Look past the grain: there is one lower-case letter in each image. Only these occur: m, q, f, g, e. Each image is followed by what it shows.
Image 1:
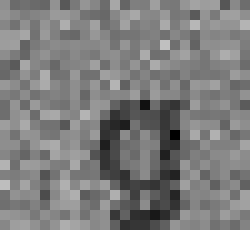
dark g
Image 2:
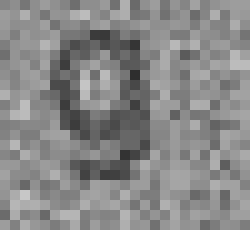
dark g
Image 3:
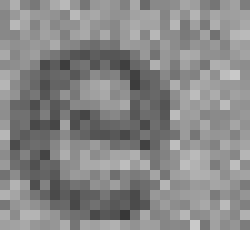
dark e
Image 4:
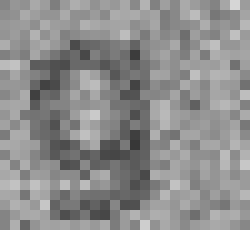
dark g
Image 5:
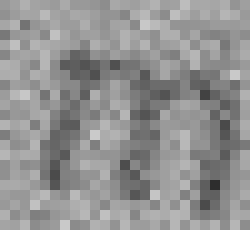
dark m
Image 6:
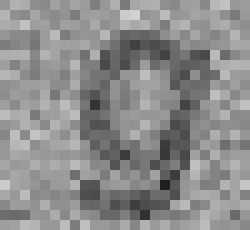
dark g
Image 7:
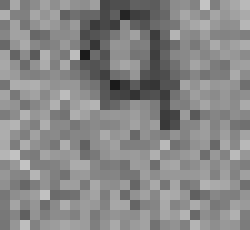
dark q
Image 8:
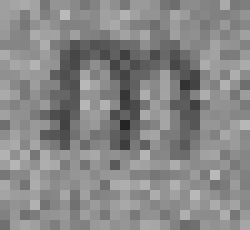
dark m
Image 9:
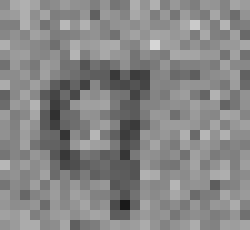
dark q
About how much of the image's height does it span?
two thirds
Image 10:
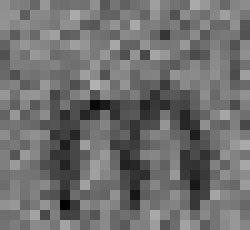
dark m
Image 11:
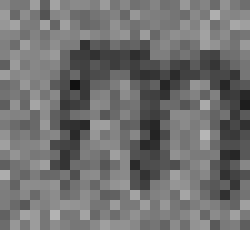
dark m
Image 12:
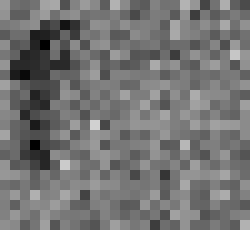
dark f
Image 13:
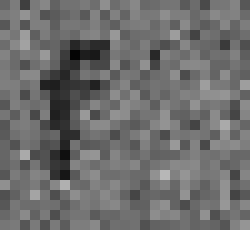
dark f
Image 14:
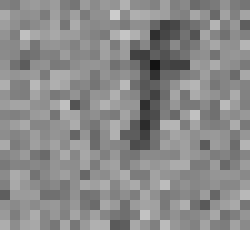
dark f
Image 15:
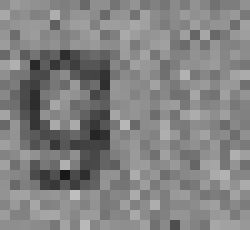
dark g
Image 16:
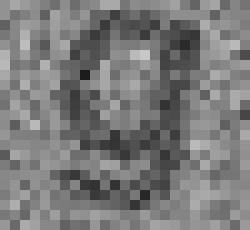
dark g
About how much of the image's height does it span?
nearly all
